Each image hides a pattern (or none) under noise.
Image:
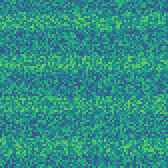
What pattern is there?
horizontal stripes
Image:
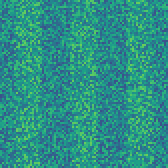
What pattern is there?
vertical stripes
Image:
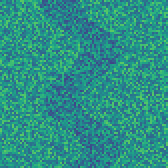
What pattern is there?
a wavy band
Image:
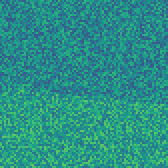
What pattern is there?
a sharp edge
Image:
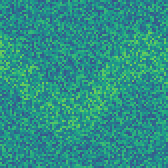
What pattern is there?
a wavy band
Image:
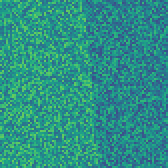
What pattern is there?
a sharp edge
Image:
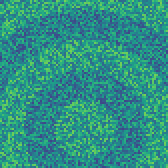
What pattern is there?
rings round one point
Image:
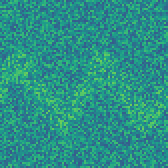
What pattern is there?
a wavy band
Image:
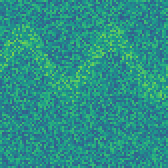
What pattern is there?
a wavy band
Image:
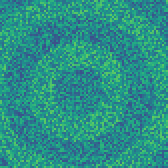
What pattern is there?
rings round one point
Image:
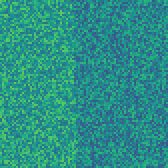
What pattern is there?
a sharp edge
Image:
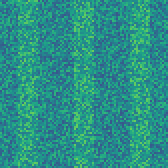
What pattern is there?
vertical stripes
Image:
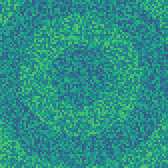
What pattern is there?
rings round one point
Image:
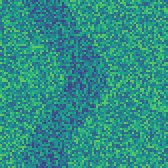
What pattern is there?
a wavy band
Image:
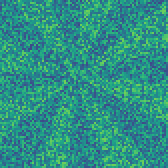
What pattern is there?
spokes from one point
